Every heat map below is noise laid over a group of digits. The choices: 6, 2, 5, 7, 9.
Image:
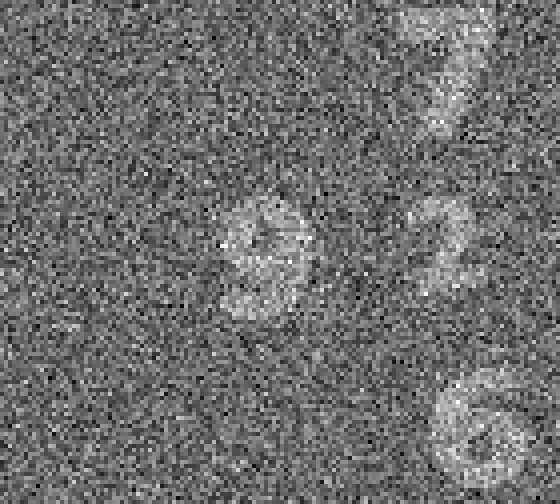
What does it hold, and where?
top right: 7; centre: 9; middle right: 2; bottom right: 6
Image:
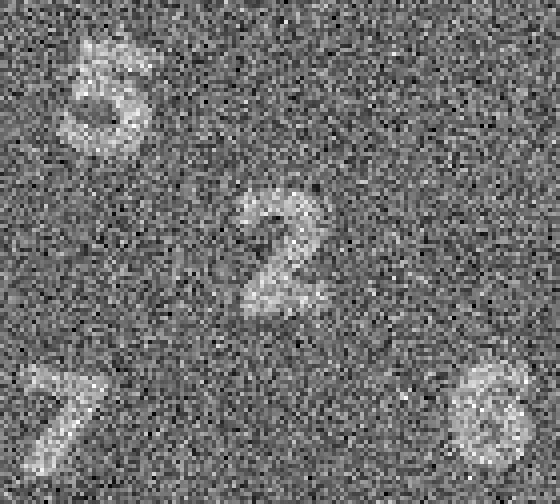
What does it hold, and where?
top left: 5; centre: 2; bottom left: 7; bottom right: 6
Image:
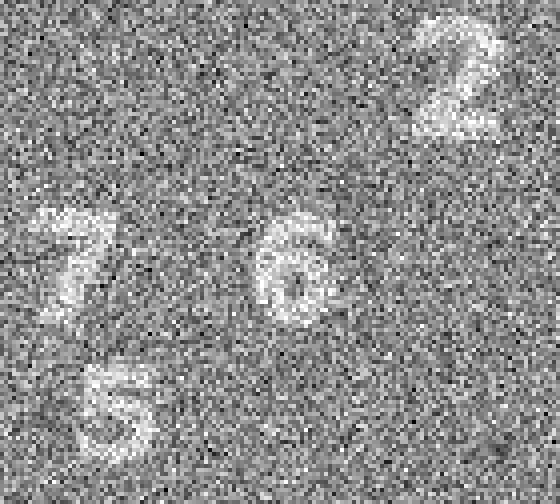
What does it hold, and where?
top right: 2; middle left: 7; centre: 6; bottom left: 5
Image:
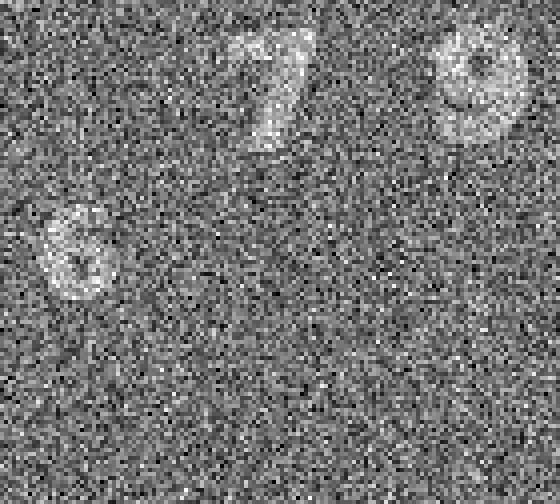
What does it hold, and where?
top middle: 7; top right: 9; middle left: 6
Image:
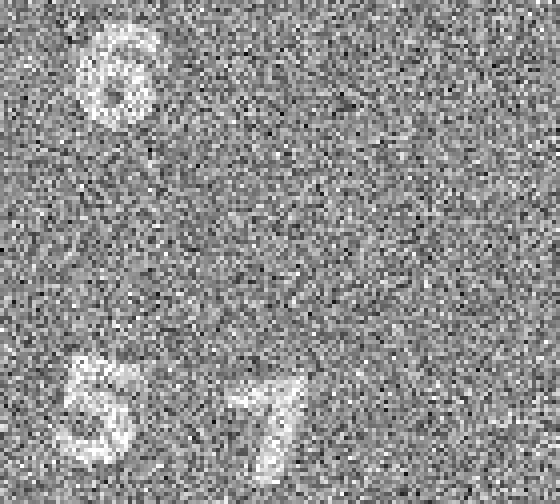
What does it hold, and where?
top left: 6; bottom left: 5; bottom middle: 7
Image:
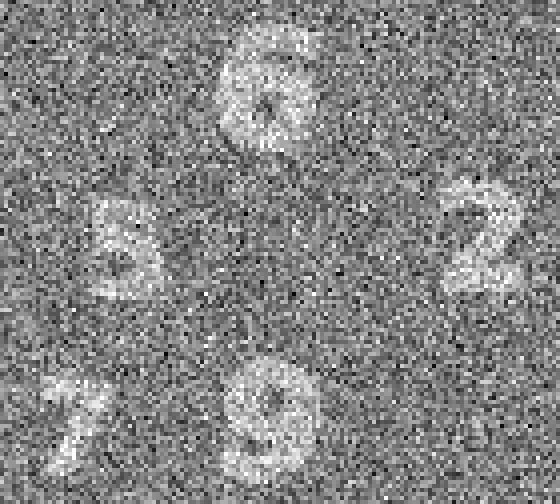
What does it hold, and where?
top middle: 6; middle left: 5; middle right: 2; bottom left: 7; bottom middle: 9
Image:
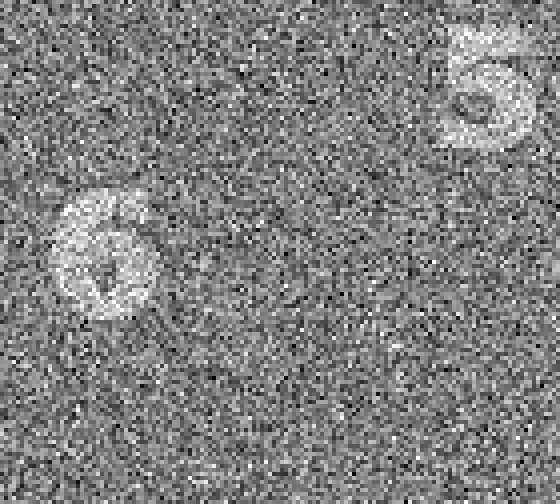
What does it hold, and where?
top right: 5; middle left: 6
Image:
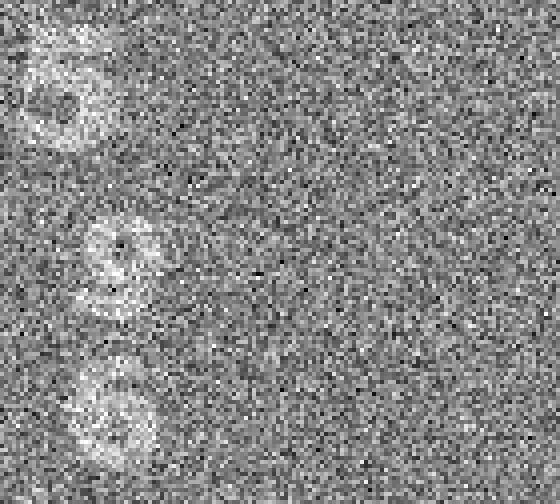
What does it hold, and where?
top left: 5; middle left: 9; bottom left: 6
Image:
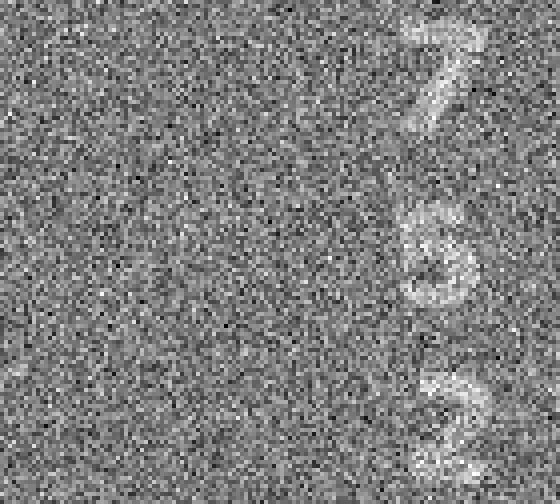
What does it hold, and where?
top right: 7; middle right: 5; bottom right: 2
